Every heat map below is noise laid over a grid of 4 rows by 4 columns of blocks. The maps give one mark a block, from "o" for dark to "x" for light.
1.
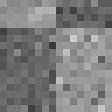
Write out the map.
x x o o
o o x x
o o x x
o o x x
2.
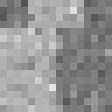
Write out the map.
o x x o
x x o o
x x o o
x x o o
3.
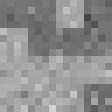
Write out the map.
o o x o
x o o o
x x x x
x x x o
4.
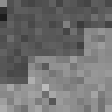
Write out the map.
o o o o
o o o x
o x x x
x x x x
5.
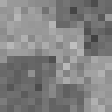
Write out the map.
x x o o
x x x o
o o x x
o o o x
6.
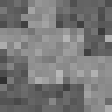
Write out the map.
o x o o
x x x o
o x x x
o o o x
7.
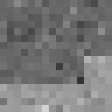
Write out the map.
o o o o
o o o o
o o o x
x x x x
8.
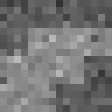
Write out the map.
o o o o
o x x x
x x x o
x x o o
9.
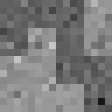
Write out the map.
o o o x
o x o x
x x o o
x x x o
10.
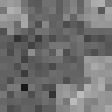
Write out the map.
x o o x
o o o o
o o o x
o o x x
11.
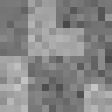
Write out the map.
o x o o
o x x o
x o o o
x o o x
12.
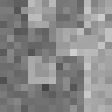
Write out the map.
o x o x
o o x x
o x o x
o o o x
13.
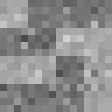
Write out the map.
x o o o
o o x x
x x o x
o o o x
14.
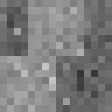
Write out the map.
o x x o
o x x o
x x o o
x x o o
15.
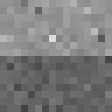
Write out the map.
x x x x
x x x x
o o o o
o o o o
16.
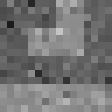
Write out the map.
o o x o
o x x o
o o o o
x x x x
